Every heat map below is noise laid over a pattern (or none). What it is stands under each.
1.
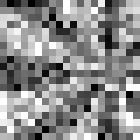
spokes from one point
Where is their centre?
middle right
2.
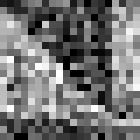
spokes from one point
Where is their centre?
bottom right
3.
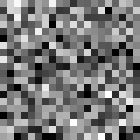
only noise
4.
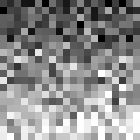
a smooth slope
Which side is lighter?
bottom
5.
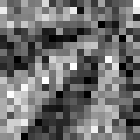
spokes from one point
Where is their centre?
top right
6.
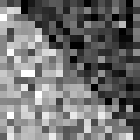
a sharp edge
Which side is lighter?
bottom left
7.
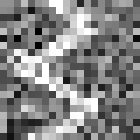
a wavy band
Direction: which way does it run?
top to bottom
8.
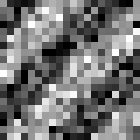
diagonal stripes
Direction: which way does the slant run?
bottom left to top right
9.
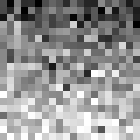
a smooth slope
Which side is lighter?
bottom
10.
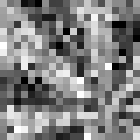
spokes from one point
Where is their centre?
bottom right
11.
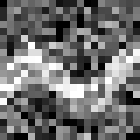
a wavy band
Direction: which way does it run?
left to right
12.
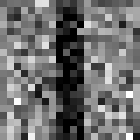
one vertical stripe
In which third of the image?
middle
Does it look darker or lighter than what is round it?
darker
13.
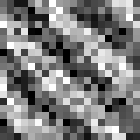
diagonal stripes
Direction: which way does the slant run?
top left to bottom right
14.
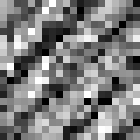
diagonal stripes
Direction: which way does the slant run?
bottom left to top right
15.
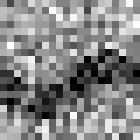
a wavy band
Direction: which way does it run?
left to right
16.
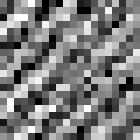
diagonal stripes
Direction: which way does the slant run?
bottom left to top right
